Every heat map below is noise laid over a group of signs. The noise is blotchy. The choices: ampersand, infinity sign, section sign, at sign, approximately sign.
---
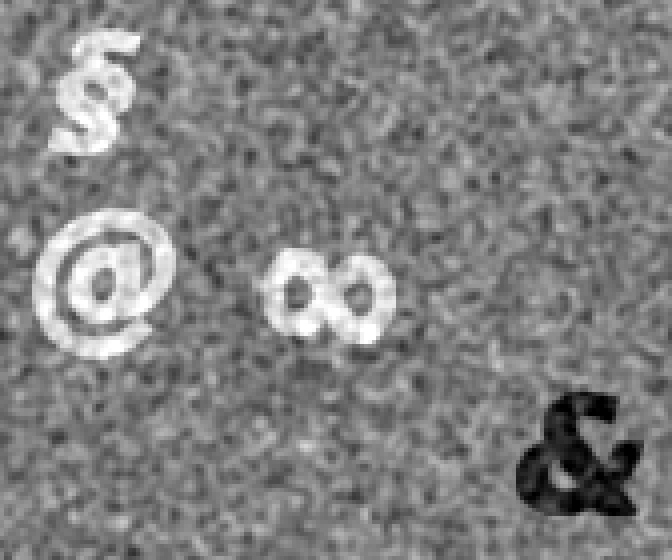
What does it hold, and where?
top left: light section sign; middle left: light at sign; centre: light infinity sign; bottom right: dark ampersand
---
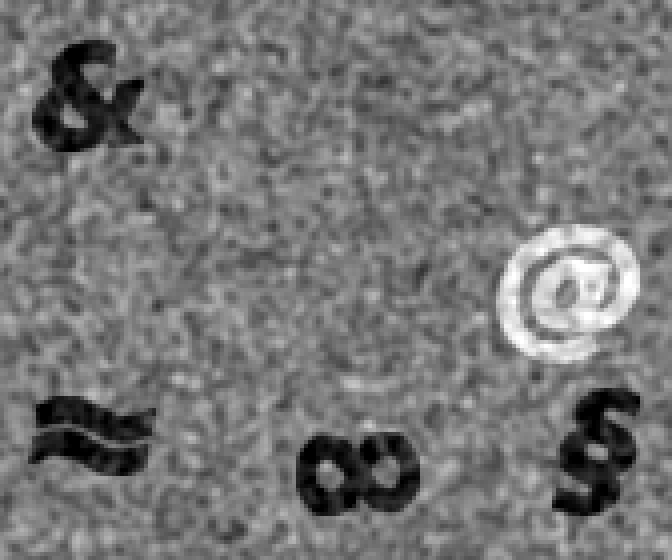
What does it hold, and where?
top left: dark ampersand; middle right: light at sign; bottom left: dark approximately sign; bottom middle: dark infinity sign; bottom right: dark section sign
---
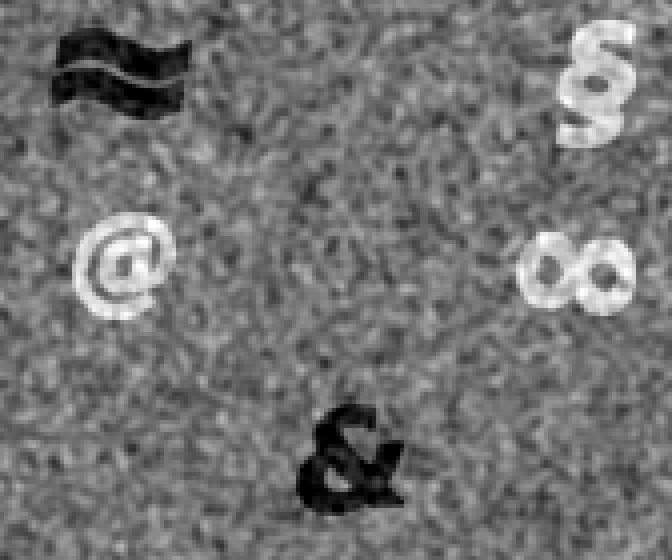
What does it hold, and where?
top left: dark approximately sign; top right: light section sign; middle left: light at sign; middle right: light infinity sign; bottom middle: dark ampersand
